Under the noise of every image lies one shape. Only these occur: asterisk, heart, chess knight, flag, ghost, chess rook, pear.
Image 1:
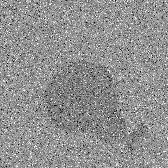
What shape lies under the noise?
pear
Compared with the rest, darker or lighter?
darker
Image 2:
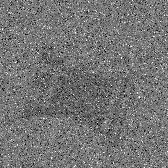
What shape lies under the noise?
chess rook
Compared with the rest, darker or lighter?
darker
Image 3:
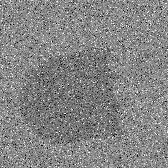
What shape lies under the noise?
ghost
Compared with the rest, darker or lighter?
darker
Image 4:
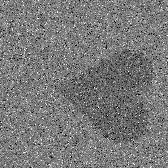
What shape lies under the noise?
heart
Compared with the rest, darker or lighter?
darker
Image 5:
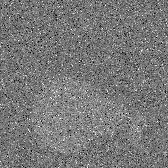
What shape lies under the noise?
pear
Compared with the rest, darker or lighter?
lighter
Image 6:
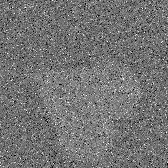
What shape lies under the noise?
heart
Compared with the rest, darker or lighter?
lighter
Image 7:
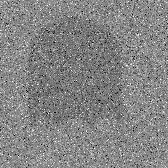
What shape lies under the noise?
ghost
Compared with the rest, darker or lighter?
darker
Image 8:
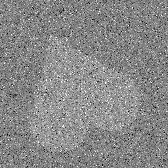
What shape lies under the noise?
heart
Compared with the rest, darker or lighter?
lighter
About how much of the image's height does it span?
two thirds
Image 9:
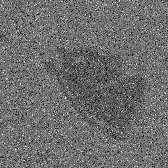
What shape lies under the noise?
chess knight
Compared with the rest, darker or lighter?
darker
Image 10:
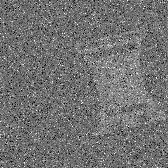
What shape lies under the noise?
chess rook
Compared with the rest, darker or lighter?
lighter
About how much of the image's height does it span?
two thirds
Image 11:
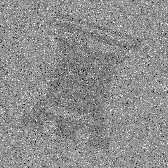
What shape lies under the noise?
chess rook
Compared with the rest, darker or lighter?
darker
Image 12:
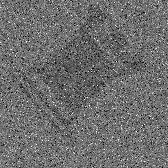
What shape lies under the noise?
chess rook
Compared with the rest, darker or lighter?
darker
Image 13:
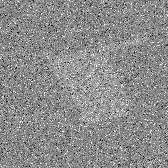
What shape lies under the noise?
flag
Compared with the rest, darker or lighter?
lighter
